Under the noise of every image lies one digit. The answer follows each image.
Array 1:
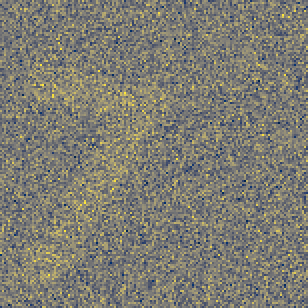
7
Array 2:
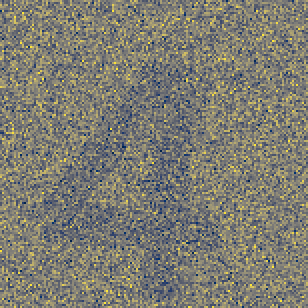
4
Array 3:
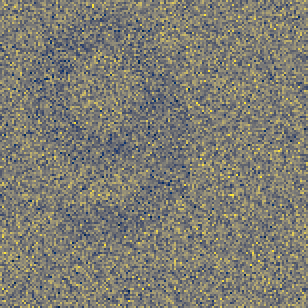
9
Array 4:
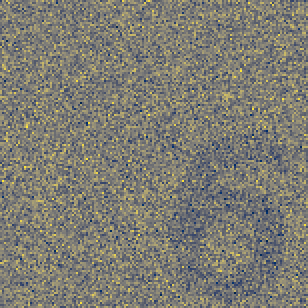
6
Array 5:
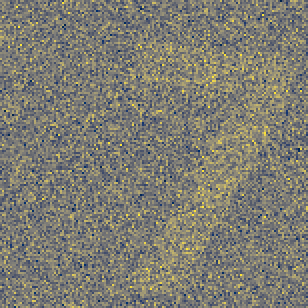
7
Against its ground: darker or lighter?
lighter
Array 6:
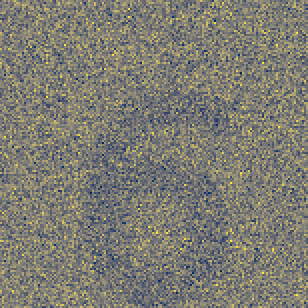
6
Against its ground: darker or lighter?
darker
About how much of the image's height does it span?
two thirds
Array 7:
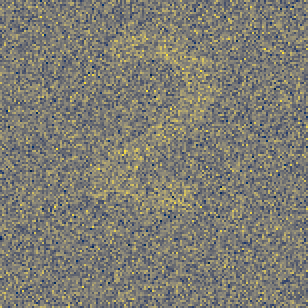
2
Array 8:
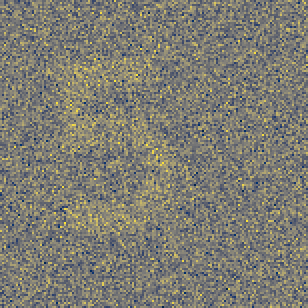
5
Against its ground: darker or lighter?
lighter
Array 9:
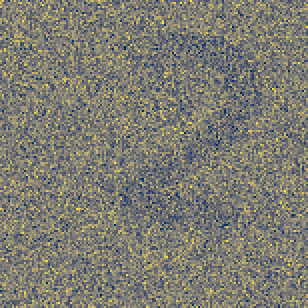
2
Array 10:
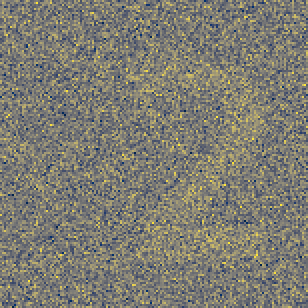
2
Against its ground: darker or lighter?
lighter
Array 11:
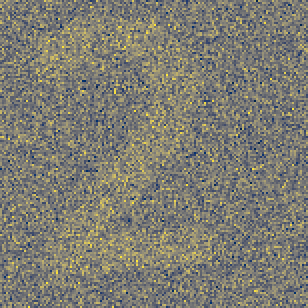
2
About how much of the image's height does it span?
nearly all
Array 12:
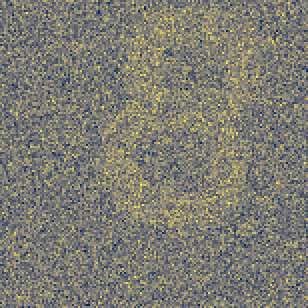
8
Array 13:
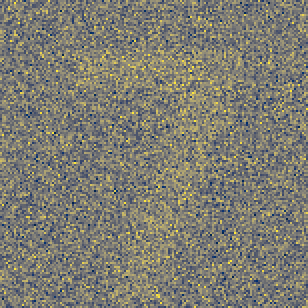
7
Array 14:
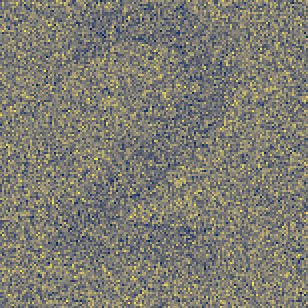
2
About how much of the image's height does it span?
nearly all
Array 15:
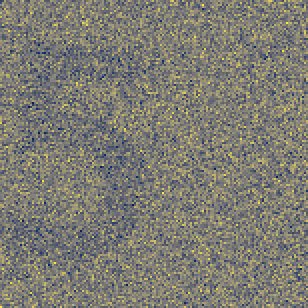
5
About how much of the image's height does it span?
two thirds
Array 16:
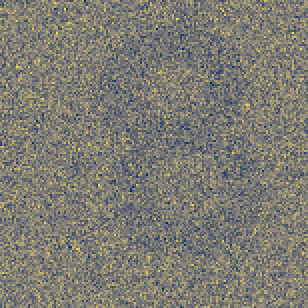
8
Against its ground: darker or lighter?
darker
